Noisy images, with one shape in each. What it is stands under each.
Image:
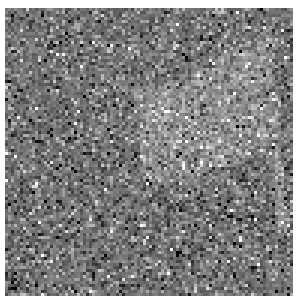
light flag
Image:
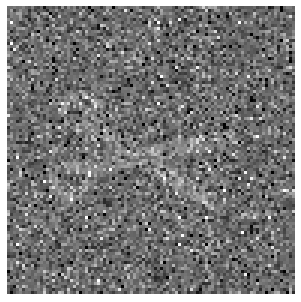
light pair of scissors
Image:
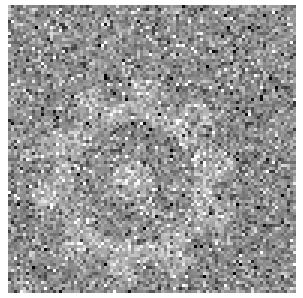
light gear
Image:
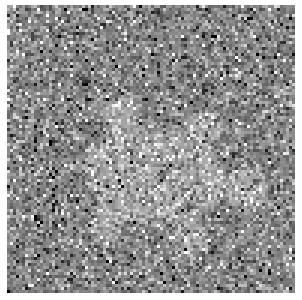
light turtle
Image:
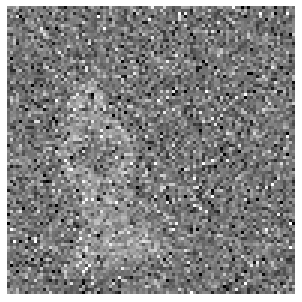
light chess bishop
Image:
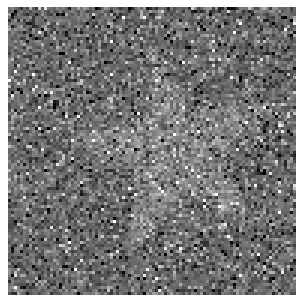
light star
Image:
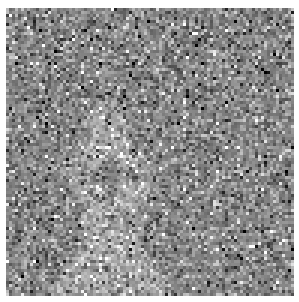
light chess bishop
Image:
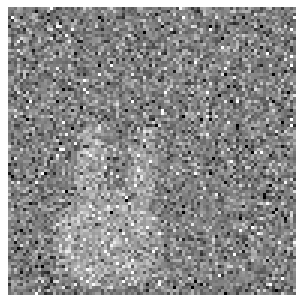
light rabbit's head
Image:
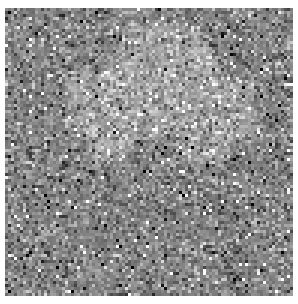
light car
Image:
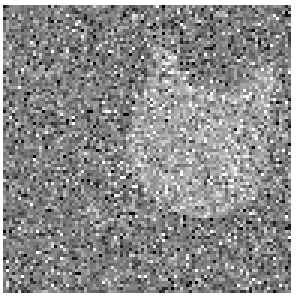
light cat's head
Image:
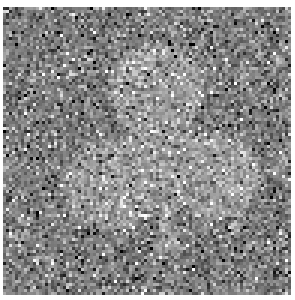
light club
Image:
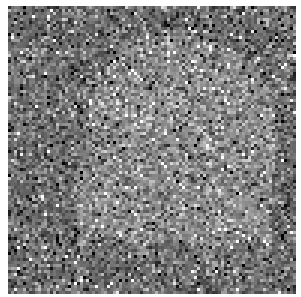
light ghost
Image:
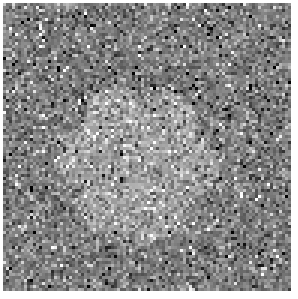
light flower
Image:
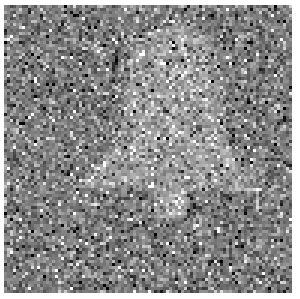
light bell
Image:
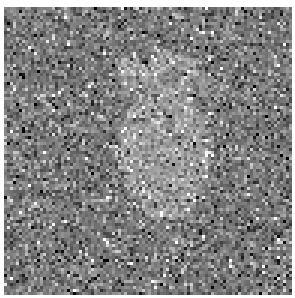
light footprint
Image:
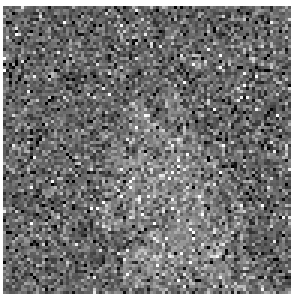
light chess knight
